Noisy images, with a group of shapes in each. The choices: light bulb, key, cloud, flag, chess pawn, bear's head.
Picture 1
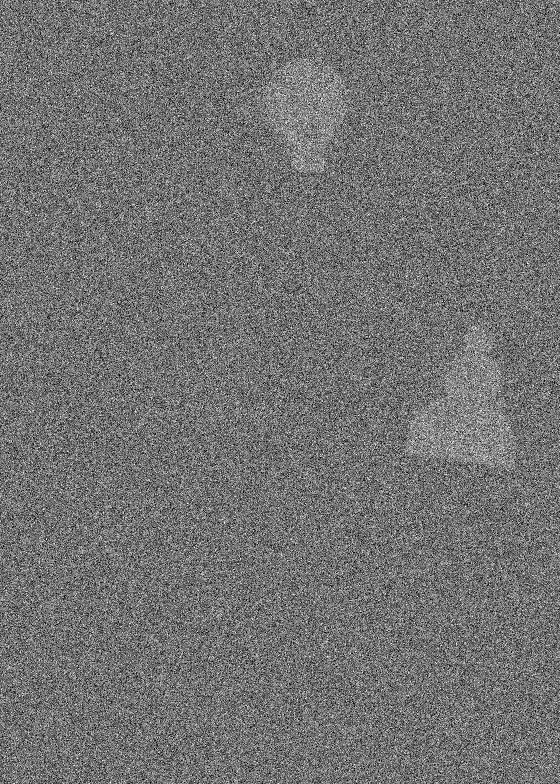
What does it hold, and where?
top middle: light light bulb; middle right: light chess pawn
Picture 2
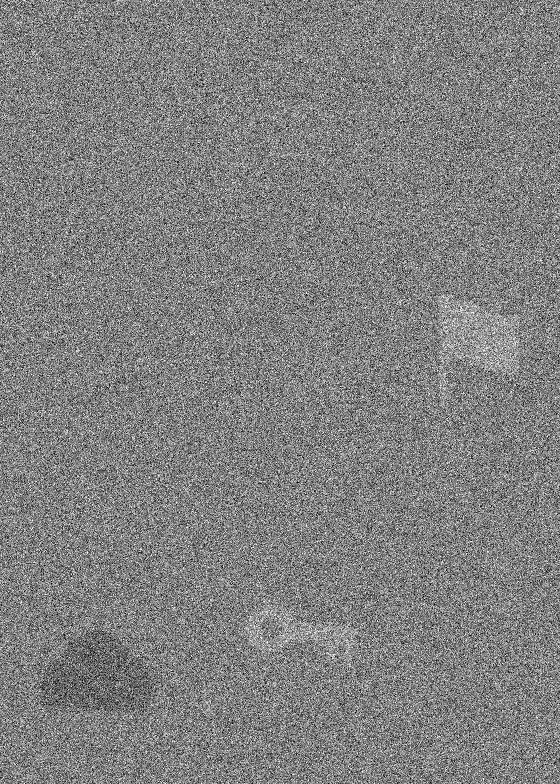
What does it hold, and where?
middle right: light flag; bottom left: dark cloud; bottom middle: light key
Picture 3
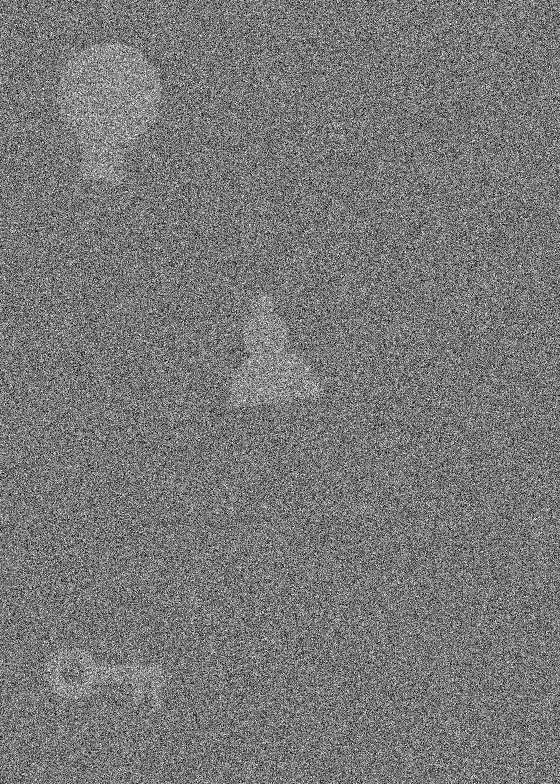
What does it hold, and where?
top left: light light bulb; centre: light chess pawn; bottom left: light key
